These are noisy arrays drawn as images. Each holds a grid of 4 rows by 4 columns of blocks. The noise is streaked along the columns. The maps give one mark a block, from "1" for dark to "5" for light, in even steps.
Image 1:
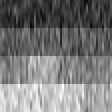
1111
2222
3433
5554
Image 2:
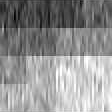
1112
2233
3455
4455
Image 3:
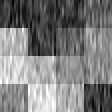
1112
4123
5433
3541
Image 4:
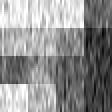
5552
4431
2321
5421
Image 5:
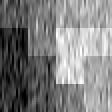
2344
1355
1254
1234
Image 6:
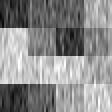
1224
5313
5554
1245
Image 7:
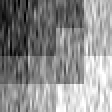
1224
1234
2335
3455
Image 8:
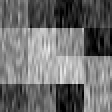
3212
4541
4554
2314
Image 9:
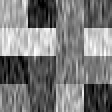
4132
5535
1233
3241
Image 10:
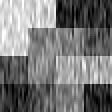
5511
5332
2344
1231
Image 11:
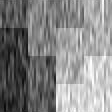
2334
1344
1245
1255
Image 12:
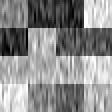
3115
1422
4445
5324
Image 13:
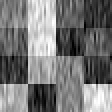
3521
2512
1431
4135
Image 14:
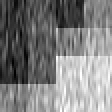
1213
1234
1255
3455
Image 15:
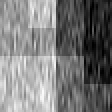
4521
4421
5531
5532
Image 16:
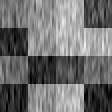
3452
1455
3123
1451
